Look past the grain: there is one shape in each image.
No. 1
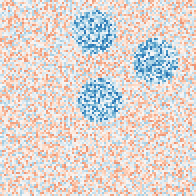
three dots
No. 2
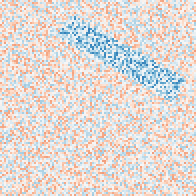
bar
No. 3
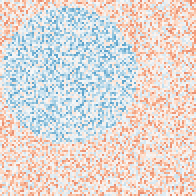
disc
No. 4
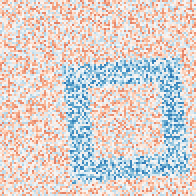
square frame
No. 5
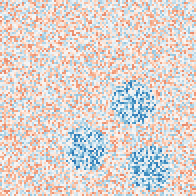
three dots
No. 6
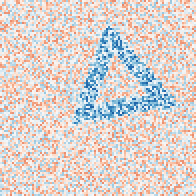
triangle frame
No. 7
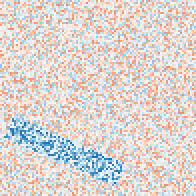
bar
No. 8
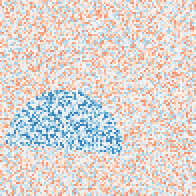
half disc
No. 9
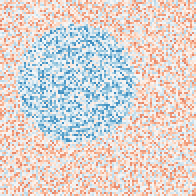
disc
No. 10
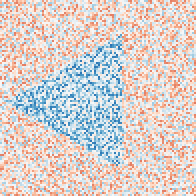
triangle
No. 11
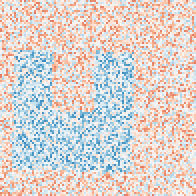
square with a notch
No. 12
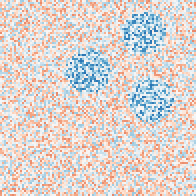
three dots
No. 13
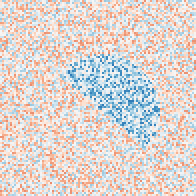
half disc
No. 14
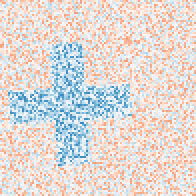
cross
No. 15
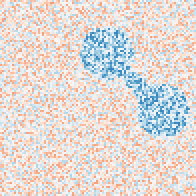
dumbbell
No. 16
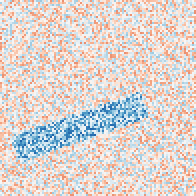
bar
